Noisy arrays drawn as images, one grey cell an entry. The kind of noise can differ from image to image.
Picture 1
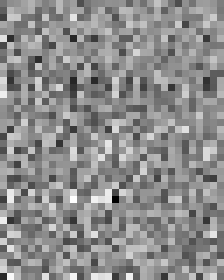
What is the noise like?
low rank plus noise
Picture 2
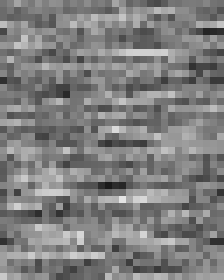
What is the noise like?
streaked along the rows
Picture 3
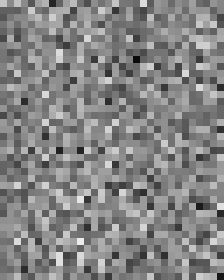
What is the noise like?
low rank plus noise
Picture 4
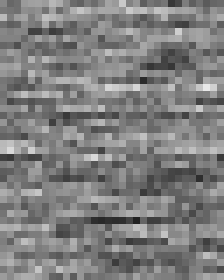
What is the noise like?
streaked along the rows
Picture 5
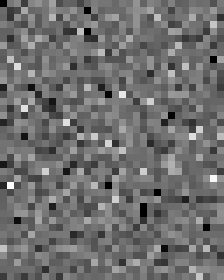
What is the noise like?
heavy tails
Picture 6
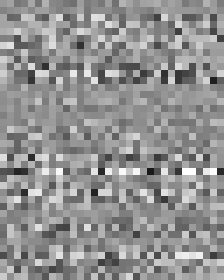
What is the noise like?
rows of uneven size
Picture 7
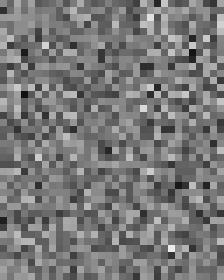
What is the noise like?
low rank plus noise
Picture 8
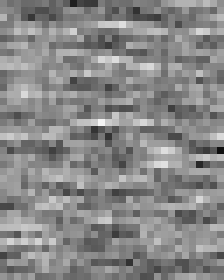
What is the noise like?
streaked along the rows
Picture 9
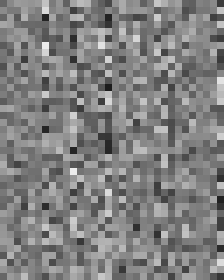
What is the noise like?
columns of uneven size
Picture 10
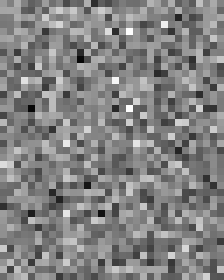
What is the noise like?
independent entries
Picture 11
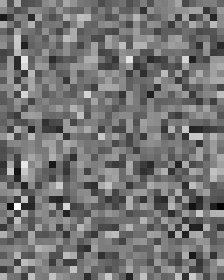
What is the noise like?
low rank plus noise
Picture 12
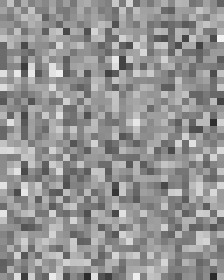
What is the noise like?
low rank plus noise
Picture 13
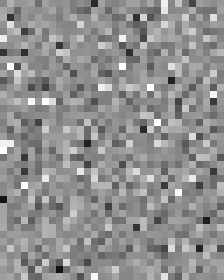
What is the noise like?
heavy tails
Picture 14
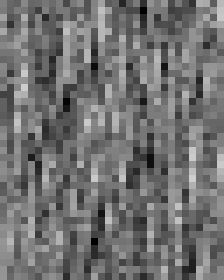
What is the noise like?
streaked along the columns
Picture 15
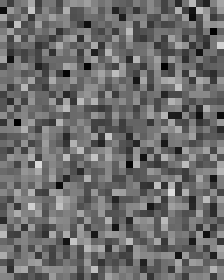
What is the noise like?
independent entries
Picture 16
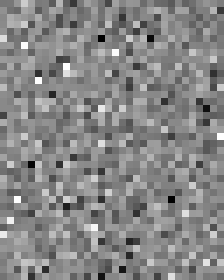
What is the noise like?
heavy tails
